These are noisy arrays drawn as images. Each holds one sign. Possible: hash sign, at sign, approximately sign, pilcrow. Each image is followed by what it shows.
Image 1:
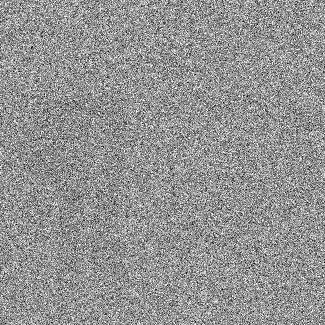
dark pilcrow
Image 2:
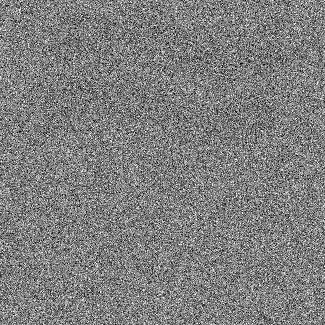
dark approximately sign
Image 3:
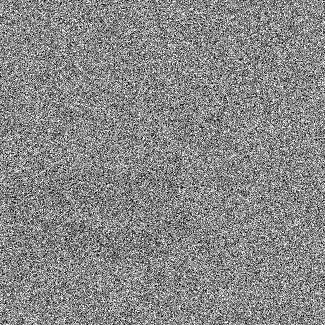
dark approximately sign
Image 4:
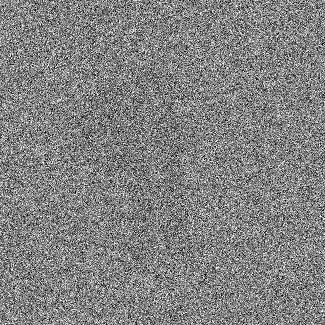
dark pilcrow
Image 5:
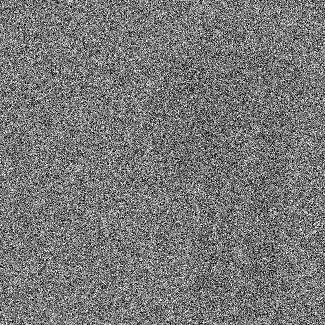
dark pilcrow
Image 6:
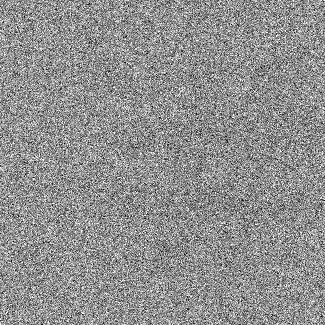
dark hash sign
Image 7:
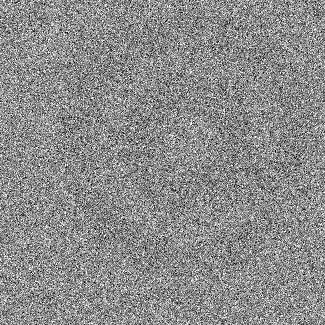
dark at sign
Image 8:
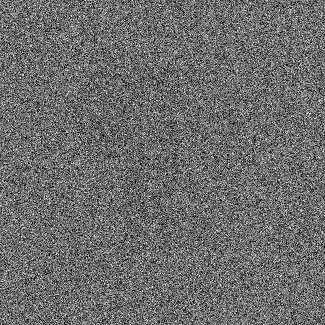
dark pilcrow
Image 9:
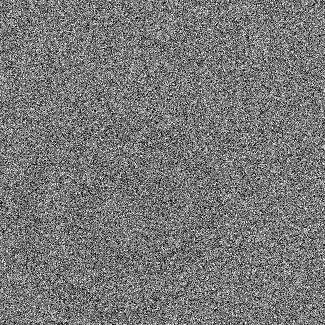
dark at sign
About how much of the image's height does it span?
two thirds
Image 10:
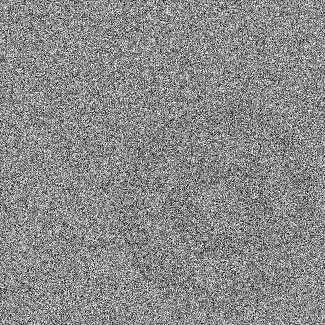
dark at sign
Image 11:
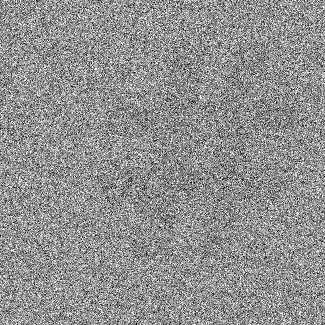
dark hash sign
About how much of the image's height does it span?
two thirds
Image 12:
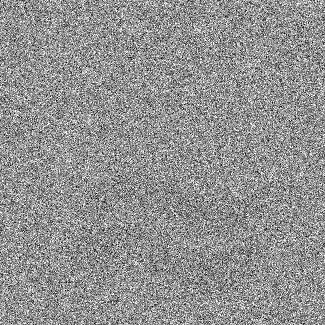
dark approximately sign
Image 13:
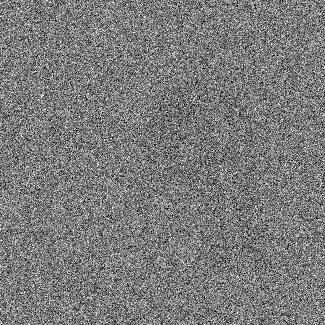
dark pilcrow
